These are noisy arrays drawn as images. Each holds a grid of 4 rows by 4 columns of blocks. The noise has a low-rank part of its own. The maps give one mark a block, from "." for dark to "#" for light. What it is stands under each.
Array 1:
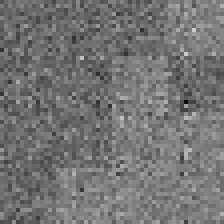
. . . #
. . # .
. . # #
. # # #
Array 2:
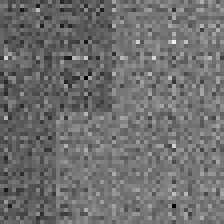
. . # #
. . # #
. # # #
. # # #
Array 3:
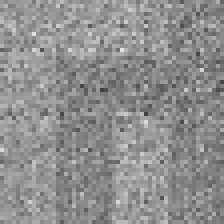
# # # .
# . . .
# . # .
# . # .
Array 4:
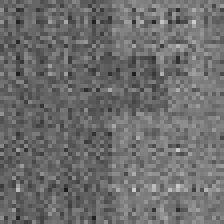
. . # #
. . . #
. . # #
. . # #
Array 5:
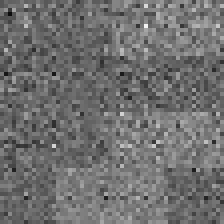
. . # #
. . . .
. . # #
. # # .
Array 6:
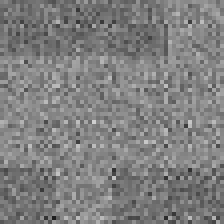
. . . #
# # # #
# # # #
. # . .
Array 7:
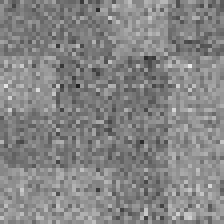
. . # .
# . . #
. . . #
# # . #
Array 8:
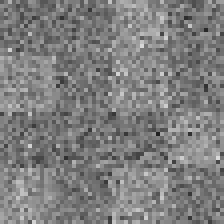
. . # .
# . # .
. . . #
# . # .
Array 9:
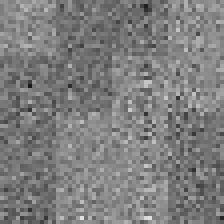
# . . #
. . # #
. # # .
. # # .
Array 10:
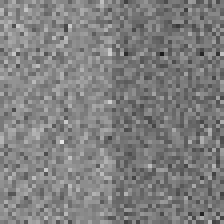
# # . .
# # . .
# # . .
# # . .
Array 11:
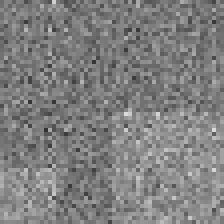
. . . .
. . . .
. . # #
# . # #
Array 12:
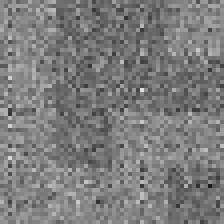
# . . #
# . . .
# . # #
# # # .
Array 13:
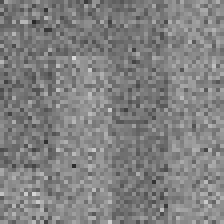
. . . #
. # . #
. # . #
# # . #
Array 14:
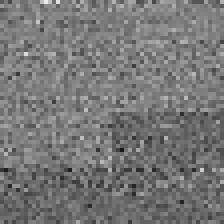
# # # #
# # # #
# # . .
. . . .
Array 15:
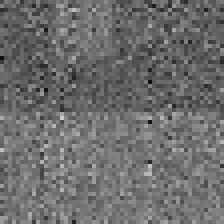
. # . .
. . . .
# # # #
# # # #
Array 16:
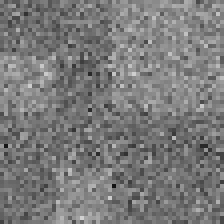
. . # #
# . # #
. . . .
. # . .
